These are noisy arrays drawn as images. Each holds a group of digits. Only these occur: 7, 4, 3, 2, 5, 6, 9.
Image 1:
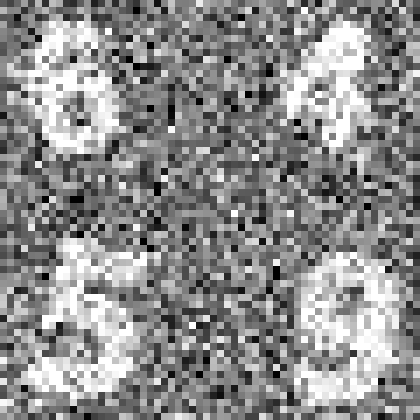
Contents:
top left: 6; top right: 4; bottom left: 5; bottom right: 9
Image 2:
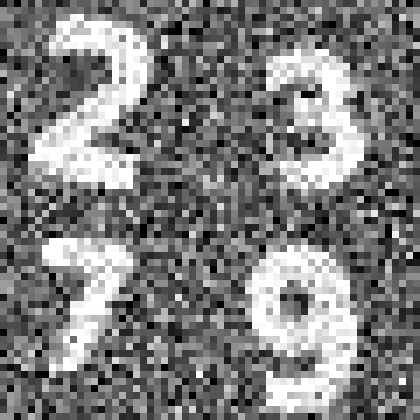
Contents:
top left: 2; top right: 3; bottom left: 7; bottom right: 9
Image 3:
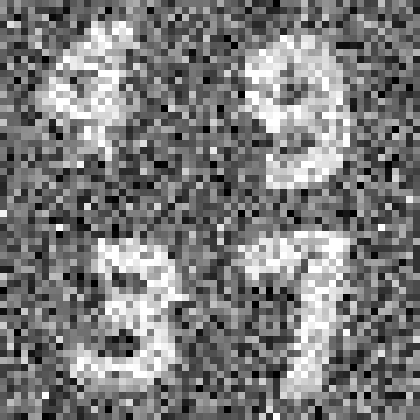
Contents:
top left: 4; top right: 9; bottom left: 3; bottom right: 7
